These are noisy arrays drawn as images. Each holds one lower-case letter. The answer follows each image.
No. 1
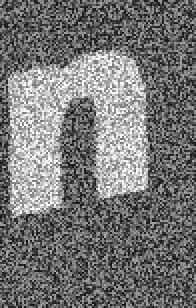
n
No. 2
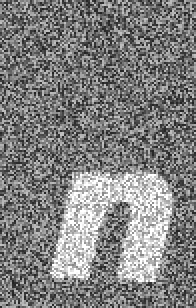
n
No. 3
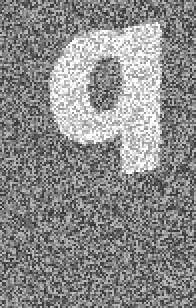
q
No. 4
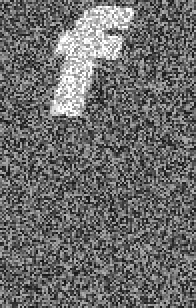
f
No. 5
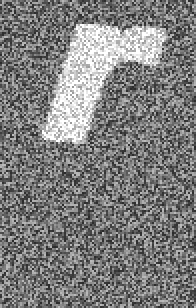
r
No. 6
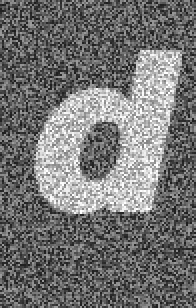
d
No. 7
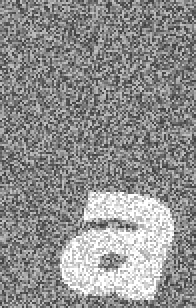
a
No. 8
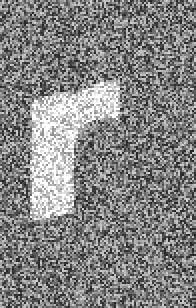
r
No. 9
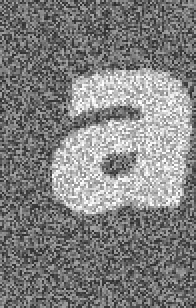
a
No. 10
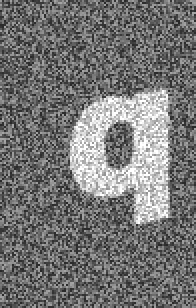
q
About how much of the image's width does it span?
half
